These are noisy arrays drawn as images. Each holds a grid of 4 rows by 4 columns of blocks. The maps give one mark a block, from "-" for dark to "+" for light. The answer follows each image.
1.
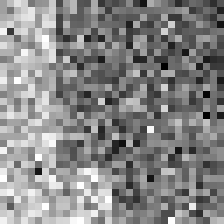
+ - - -
+ - - -
+ - - -
+ + - -
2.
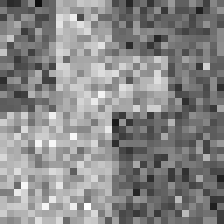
- + - -
- + + -
+ + - -
+ + - -
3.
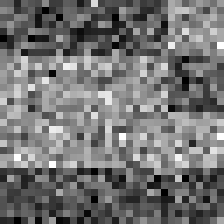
- - - +
+ + + -
+ + + +
- - - -
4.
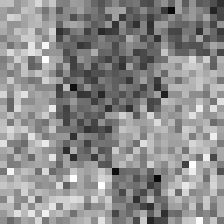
+ - - -
+ - - +
+ - + +
+ + - +
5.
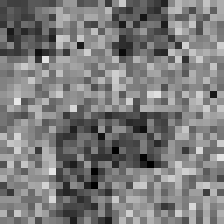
- + - +
+ + + +
+ - - +
+ - + +
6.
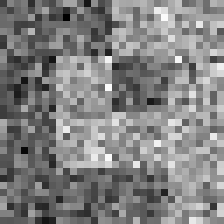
- - + +
- + - +
- + + +
- - - +
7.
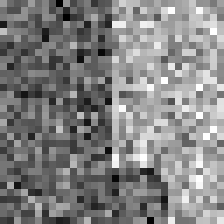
- - + +
- - + +
- - + +
- - - +
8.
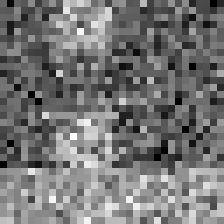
- + - -
- - - -
- + - -
+ + + +
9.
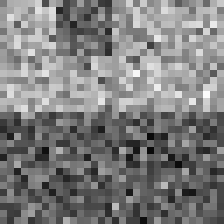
+ - + +
+ + + +
- - - -
- - - -
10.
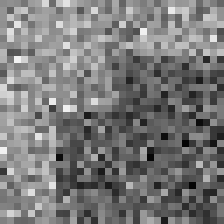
+ + + +
+ + - -
+ - - -
+ - - -
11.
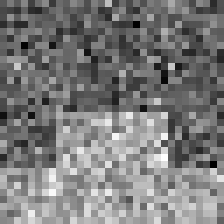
- - - -
- - - -
- + + -
+ + + +
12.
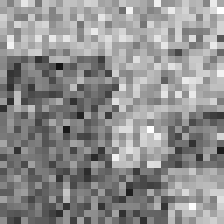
+ + + +
- - + +
- - + -
- - - +
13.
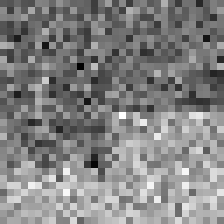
- - - -
- - - -
- - + +
+ + + +
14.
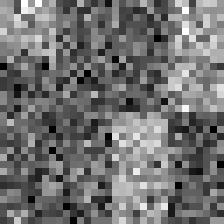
+ - - +
- - - +
- - + -
- - + -
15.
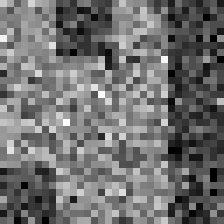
+ - + -
+ + + -
+ + + -
- + + -
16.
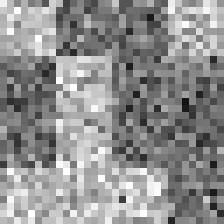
+ - - +
- + - -
- + - -
+ + + -
